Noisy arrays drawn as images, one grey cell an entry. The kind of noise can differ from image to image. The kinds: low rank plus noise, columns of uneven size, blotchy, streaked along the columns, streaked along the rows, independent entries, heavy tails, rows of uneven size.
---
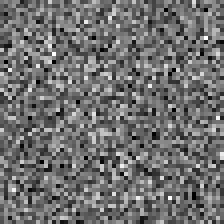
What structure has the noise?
independent entries
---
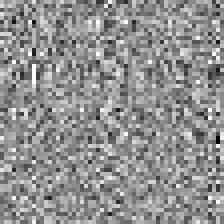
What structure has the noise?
low rank plus noise
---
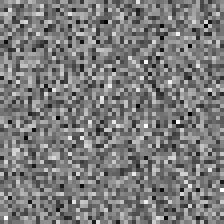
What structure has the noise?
independent entries
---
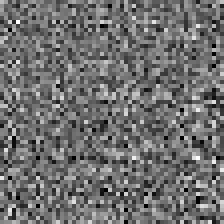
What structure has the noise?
low rank plus noise
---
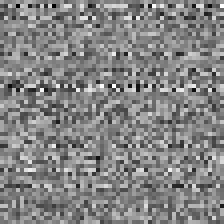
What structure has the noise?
rows of uneven size
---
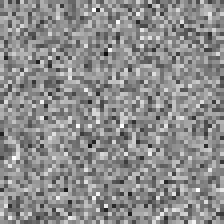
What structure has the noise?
independent entries
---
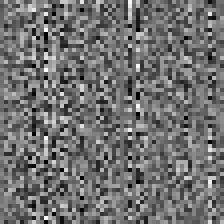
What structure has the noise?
columns of uneven size
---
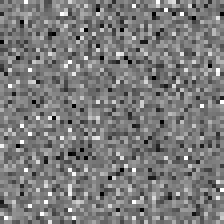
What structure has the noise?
heavy tails
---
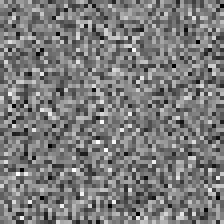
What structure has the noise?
independent entries
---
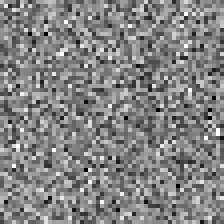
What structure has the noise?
independent entries
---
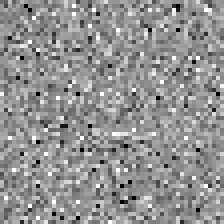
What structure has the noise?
heavy tails
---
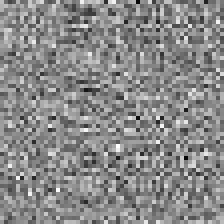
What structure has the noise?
low rank plus noise
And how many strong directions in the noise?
two
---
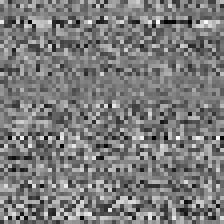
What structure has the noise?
rows of uneven size
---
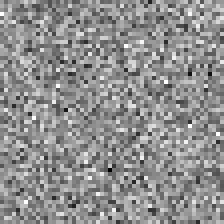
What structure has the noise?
independent entries
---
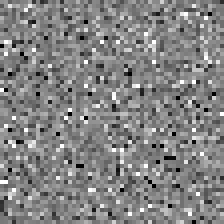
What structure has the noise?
heavy tails
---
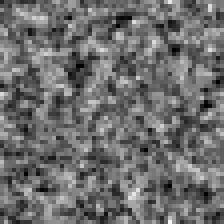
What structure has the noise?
blotchy
